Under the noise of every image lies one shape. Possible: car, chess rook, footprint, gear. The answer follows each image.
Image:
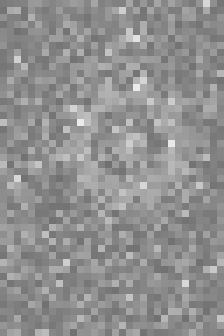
gear
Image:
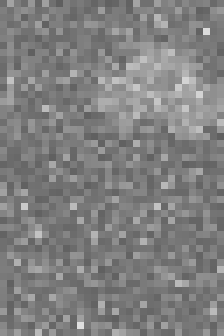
car
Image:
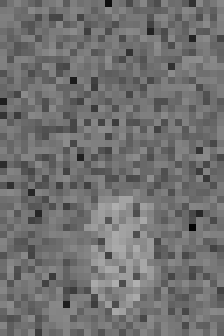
footprint
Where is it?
bottom middle
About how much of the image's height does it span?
a third
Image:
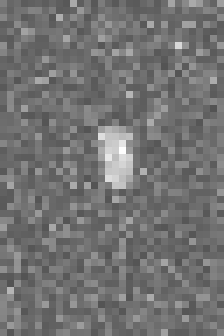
footprint
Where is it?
centre
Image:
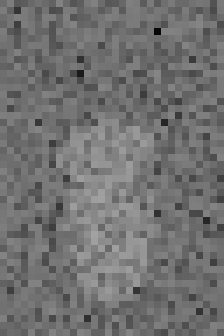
footprint
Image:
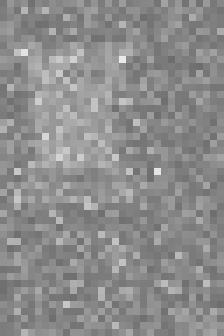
chess rook
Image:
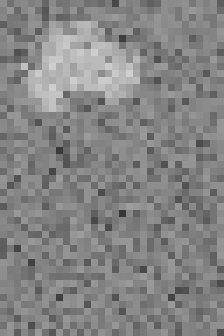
car
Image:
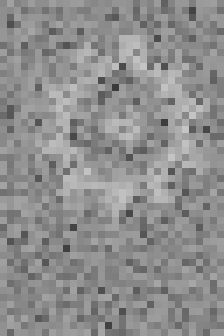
gear
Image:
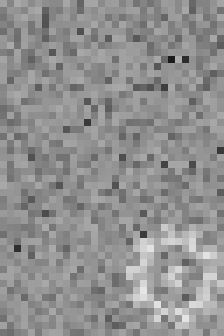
gear
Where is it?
bottom right
